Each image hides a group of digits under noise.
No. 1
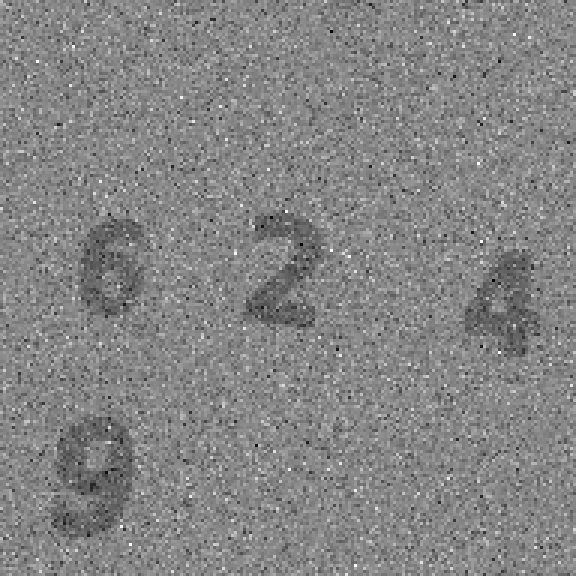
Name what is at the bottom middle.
nothing
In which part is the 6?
middle left
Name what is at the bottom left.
9
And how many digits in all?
4
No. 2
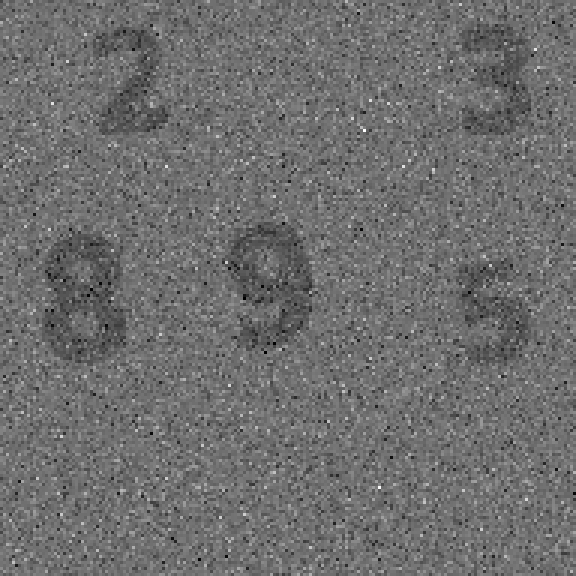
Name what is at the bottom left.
nothing
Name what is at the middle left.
8
